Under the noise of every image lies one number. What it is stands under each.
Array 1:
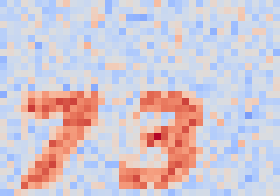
73
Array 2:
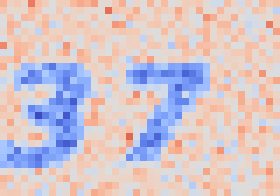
37
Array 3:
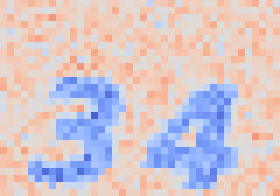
34
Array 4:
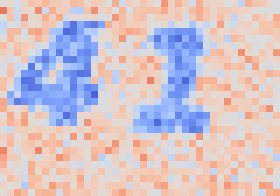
41
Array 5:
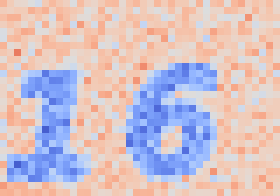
16
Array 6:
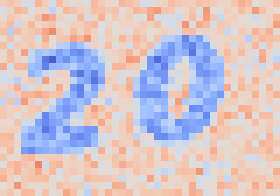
20
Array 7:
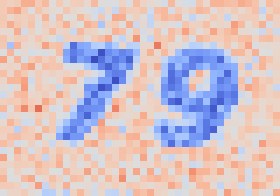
79
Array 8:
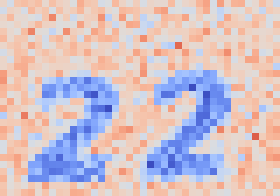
22
